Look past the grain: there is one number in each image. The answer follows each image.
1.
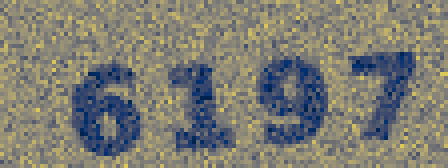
6197
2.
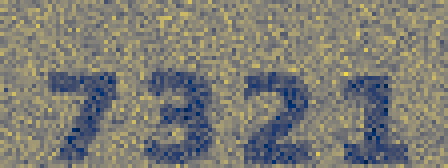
7321
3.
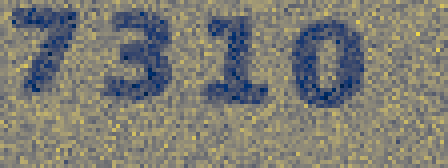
7310
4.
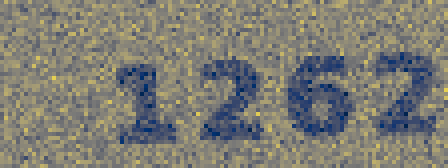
1262
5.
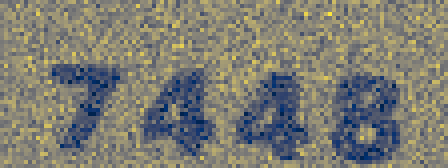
7448
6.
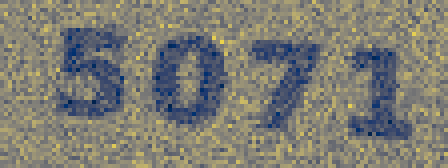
5071
